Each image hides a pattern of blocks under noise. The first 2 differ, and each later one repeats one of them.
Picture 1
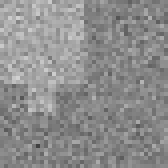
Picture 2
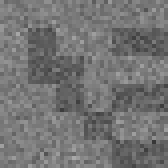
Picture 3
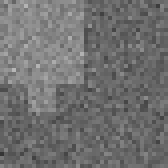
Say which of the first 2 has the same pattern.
1
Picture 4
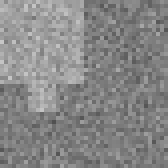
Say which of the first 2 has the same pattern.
1
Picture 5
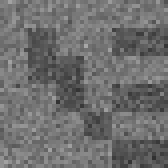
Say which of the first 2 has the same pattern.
2
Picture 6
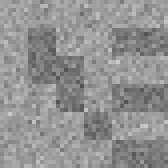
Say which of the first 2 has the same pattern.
2
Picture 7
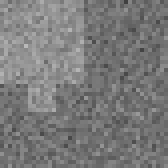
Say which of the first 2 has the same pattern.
1
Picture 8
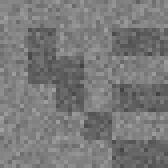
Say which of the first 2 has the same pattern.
2
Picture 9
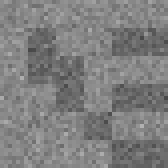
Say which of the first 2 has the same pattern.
2
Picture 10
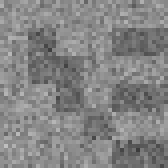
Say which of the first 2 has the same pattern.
2
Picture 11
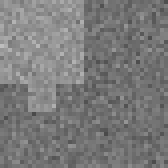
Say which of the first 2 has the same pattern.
1
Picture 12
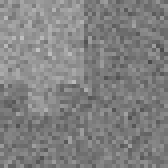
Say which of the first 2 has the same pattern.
1
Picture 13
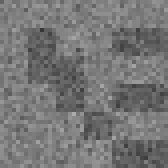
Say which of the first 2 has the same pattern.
2
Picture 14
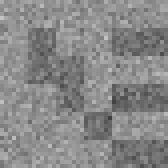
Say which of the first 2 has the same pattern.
2
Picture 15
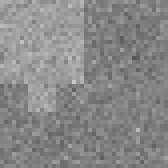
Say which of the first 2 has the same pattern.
1
